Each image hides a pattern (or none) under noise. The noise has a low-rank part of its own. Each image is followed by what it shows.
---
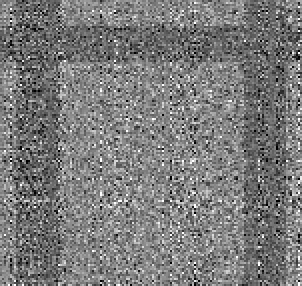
bands of rows crossing bands of columns
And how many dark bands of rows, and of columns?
1 and 2
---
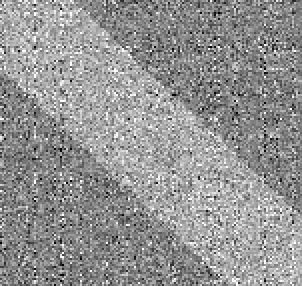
a diagonal band
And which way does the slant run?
top left to bottom right
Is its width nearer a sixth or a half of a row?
a half
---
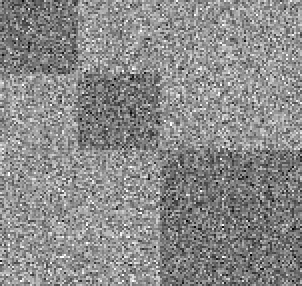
blocks along the diagonal
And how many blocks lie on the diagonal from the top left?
3
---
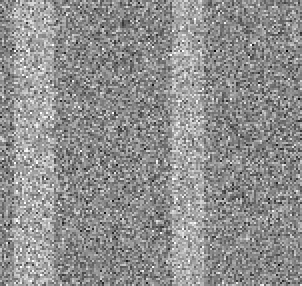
bands of columns
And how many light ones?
2
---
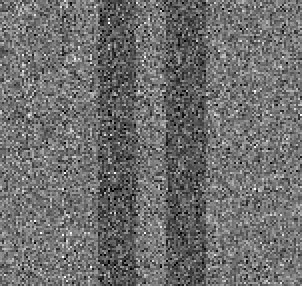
bands of columns
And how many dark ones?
2
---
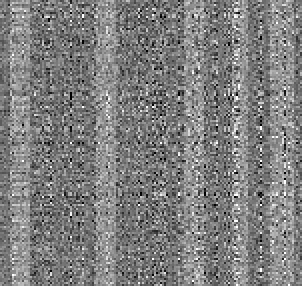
bands of columns
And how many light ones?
5
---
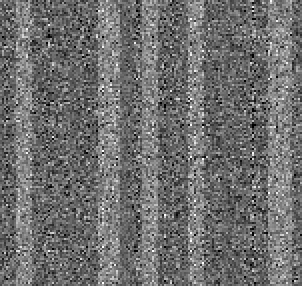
bands of columns
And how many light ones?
5
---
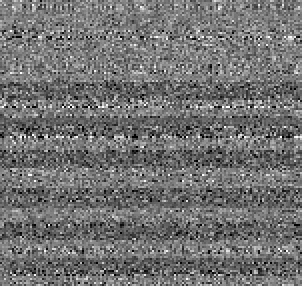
bands of rows
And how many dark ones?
6
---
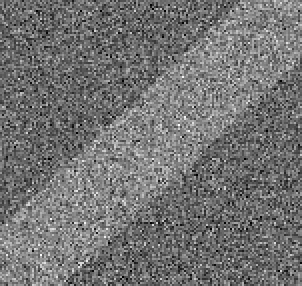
a diagonal band
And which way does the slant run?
bottom left to top right
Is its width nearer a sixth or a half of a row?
a half
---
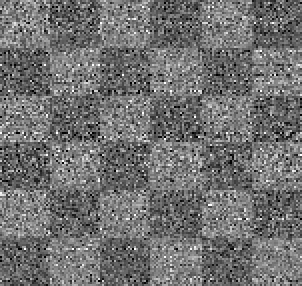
a checkerboard
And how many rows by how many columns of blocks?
6 by 6
